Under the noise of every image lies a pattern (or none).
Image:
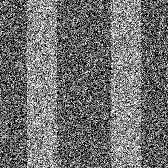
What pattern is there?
vertical stripes
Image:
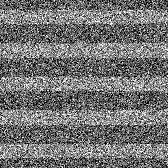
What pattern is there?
horizontal stripes
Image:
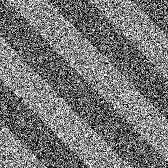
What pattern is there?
diagonal stripes
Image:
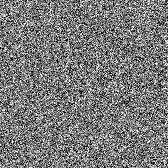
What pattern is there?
only noise
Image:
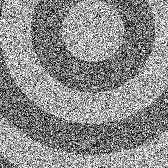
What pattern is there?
rings round one point
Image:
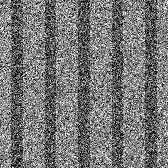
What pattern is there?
vertical stripes
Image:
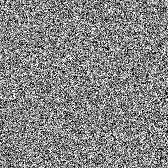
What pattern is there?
only noise
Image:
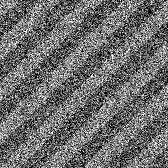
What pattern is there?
diagonal stripes
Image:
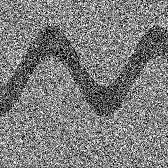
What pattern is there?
a wavy band
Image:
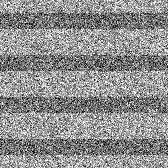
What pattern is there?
horizontal stripes
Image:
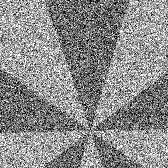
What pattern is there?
spokes from one point
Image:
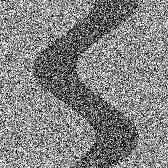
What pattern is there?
a wavy band
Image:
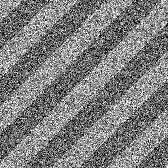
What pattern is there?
diagonal stripes
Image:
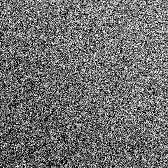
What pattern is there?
a smooth slope
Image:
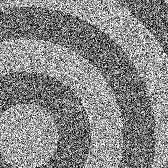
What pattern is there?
rings round one point
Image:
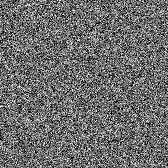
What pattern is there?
only noise
